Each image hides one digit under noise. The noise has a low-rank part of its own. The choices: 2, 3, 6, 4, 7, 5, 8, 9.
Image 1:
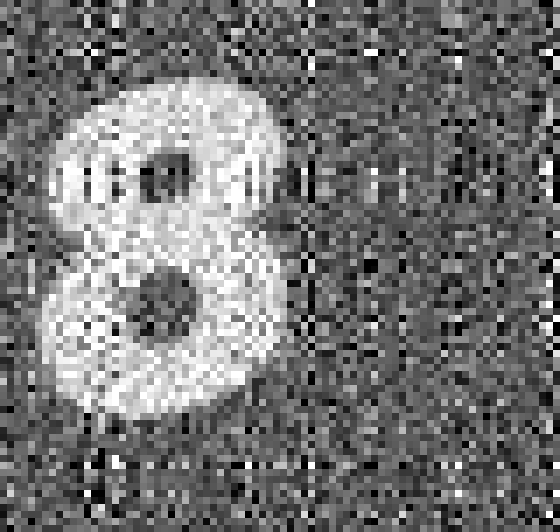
light 8
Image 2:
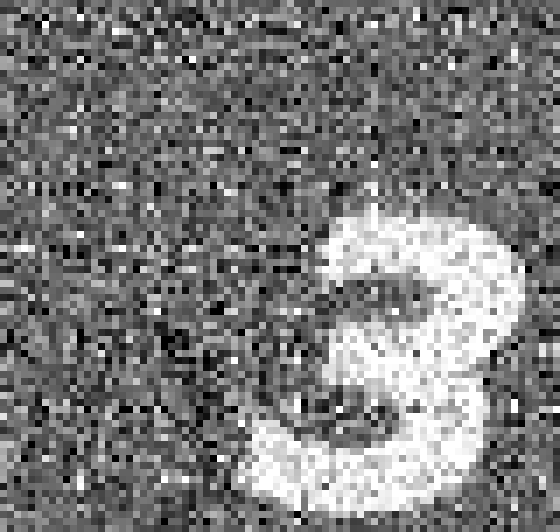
light 3
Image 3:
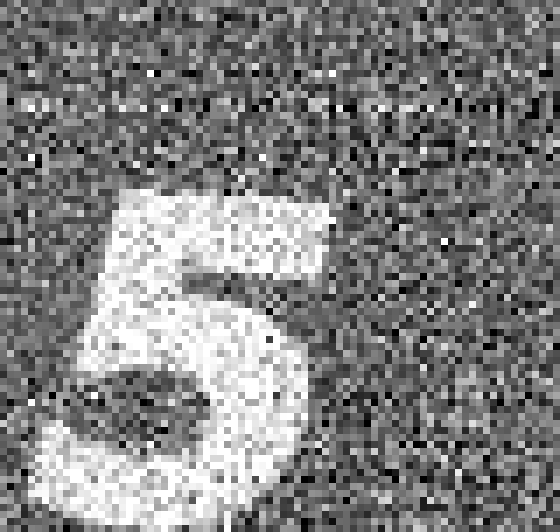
light 5
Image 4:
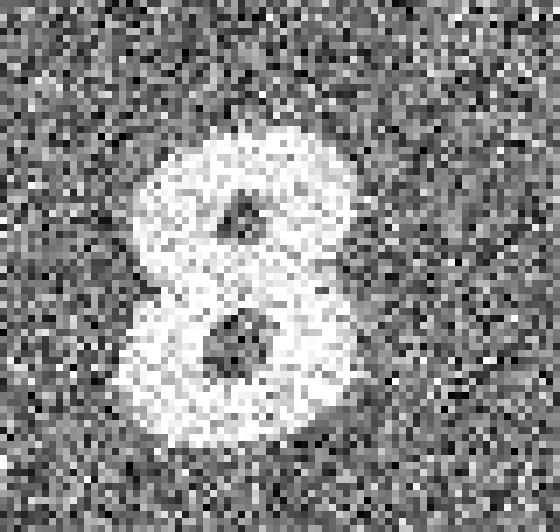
light 8
